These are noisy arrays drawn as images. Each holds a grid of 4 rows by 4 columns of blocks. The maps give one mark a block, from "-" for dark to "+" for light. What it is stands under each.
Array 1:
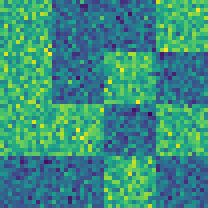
+ - - +
+ - + -
+ + - +
- - + -
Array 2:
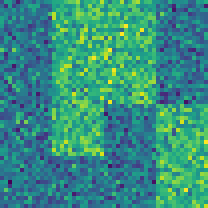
- + + -
- + + -
- + - +
- - - +
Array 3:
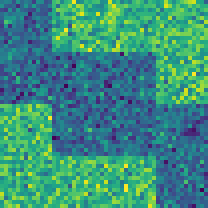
- + + +
- - - +
+ - - -
+ + + -
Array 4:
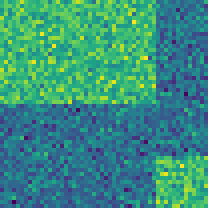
+ + + -
+ + + -
- - - -
- - - +
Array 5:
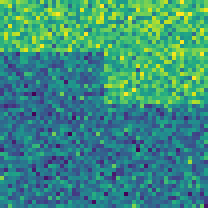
+ + + +
- - + +
- - - -
- - - -
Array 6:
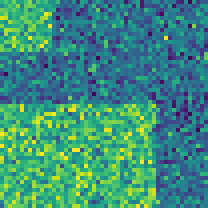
+ - - -
- - - -
+ + + -
+ + + -
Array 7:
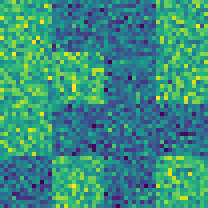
+ - - +
+ + - +
+ - - -
- + - +
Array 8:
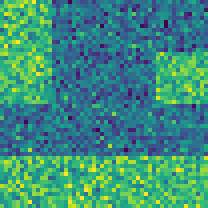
+ - - -
+ - - +
- - - -
+ + + +
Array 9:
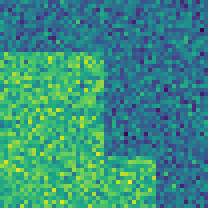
- - - -
+ + - -
+ + - -
+ + + -
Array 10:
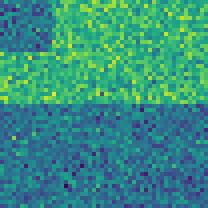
- + + +
+ + + +
- - - -
- - - -
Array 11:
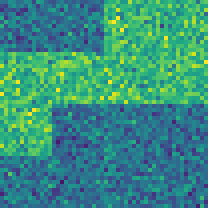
- - + +
+ + + +
+ - - -
- - - -
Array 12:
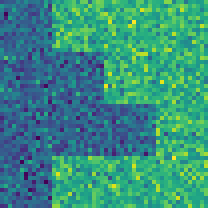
- + + +
- - + +
- - - +
- + + +
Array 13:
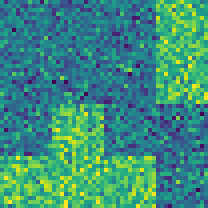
- - - +
- - - +
- + - -
+ + + -
